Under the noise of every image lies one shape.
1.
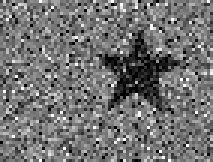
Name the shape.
star
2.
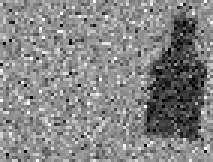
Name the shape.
bottle
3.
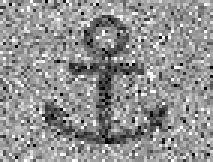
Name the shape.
anchor
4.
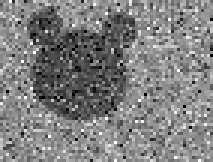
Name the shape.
bear's head
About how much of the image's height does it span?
two thirds
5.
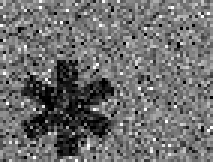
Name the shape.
asterisk
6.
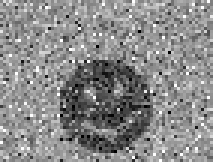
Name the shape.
smiling face
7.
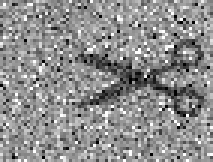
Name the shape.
pair of scissors
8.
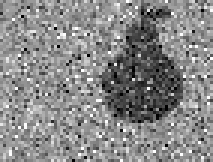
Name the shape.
pear
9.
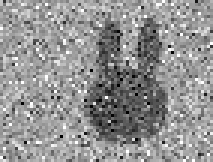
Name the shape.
rabbit's head
